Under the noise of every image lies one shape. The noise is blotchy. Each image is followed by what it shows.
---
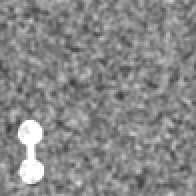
dumbbell
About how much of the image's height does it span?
a third
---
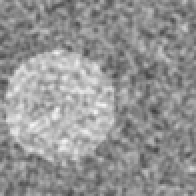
disc
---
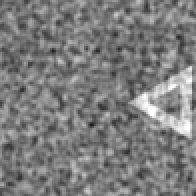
triangle frame
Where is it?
middle right
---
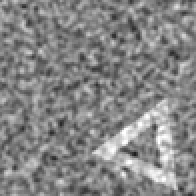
triangle frame
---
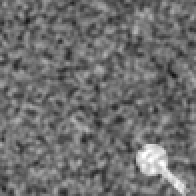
lollipop
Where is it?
bottom right
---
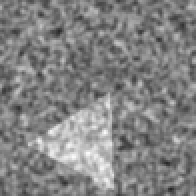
triangle
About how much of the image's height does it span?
half
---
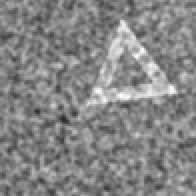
triangle frame
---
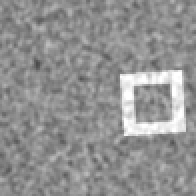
square frame
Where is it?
middle right
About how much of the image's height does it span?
a third
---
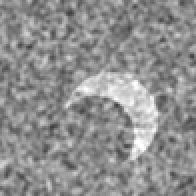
crescent
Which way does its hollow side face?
down and left
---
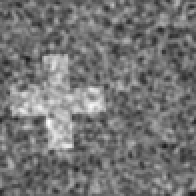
cross
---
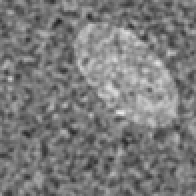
ellipse
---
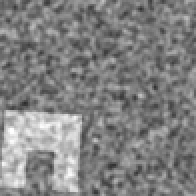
square with a notch
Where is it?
bottom left
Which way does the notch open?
down
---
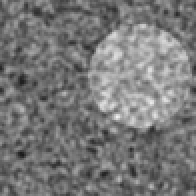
disc
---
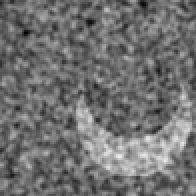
crescent
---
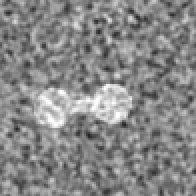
dumbbell
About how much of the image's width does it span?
half
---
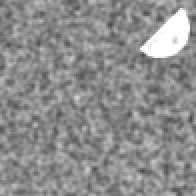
half disc
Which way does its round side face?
down and right
